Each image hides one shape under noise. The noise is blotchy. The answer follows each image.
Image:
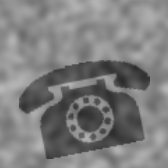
telephone
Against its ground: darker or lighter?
darker
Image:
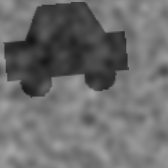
car
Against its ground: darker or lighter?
darker
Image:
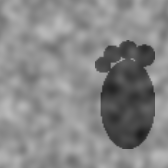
footprint
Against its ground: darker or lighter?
darker
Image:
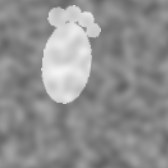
footprint
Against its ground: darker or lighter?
lighter
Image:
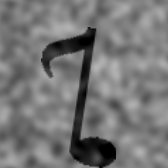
musical note
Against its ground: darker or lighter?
darker
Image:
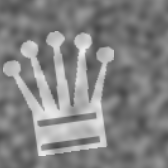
chess queen
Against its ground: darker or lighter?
lighter
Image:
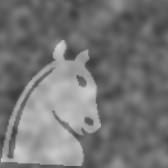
chess knight
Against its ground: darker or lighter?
lighter
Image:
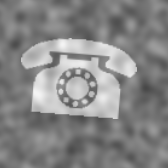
telephone
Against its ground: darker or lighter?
lighter
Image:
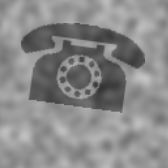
telephone
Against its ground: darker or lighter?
darker
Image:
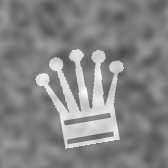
chess queen
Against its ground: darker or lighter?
lighter
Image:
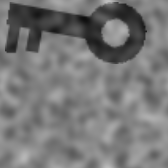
key
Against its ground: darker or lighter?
darker
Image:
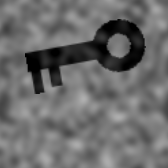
key
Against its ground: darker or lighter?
darker
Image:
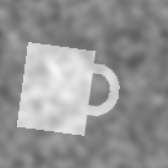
cup
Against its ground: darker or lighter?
lighter
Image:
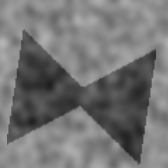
bow tie
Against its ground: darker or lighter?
darker
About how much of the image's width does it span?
nearly all
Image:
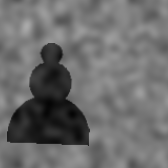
chess pawn
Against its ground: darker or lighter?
darker
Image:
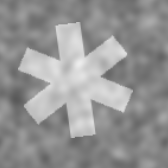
asterisk
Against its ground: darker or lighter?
lighter
